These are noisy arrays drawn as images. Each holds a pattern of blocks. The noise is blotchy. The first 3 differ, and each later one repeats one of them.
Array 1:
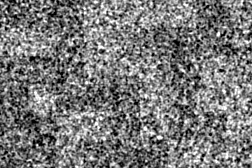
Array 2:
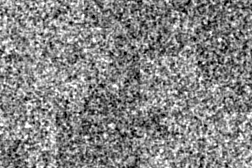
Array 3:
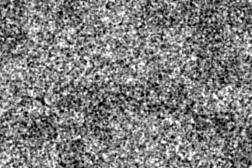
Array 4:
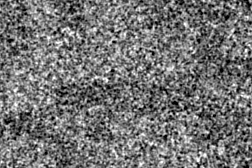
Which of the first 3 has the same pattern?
3
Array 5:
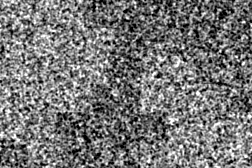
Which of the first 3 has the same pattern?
2
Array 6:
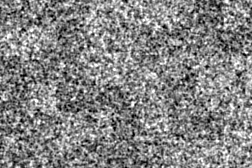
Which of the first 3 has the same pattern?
1
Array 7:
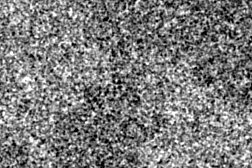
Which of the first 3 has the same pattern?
2
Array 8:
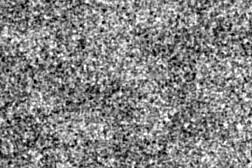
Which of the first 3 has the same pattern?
1
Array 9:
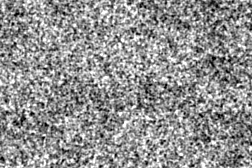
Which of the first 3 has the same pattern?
3
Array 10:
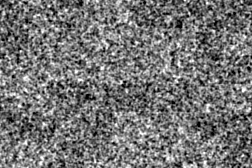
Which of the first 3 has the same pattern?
3
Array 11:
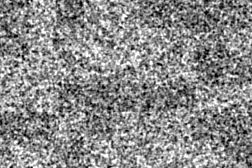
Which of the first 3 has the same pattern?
3
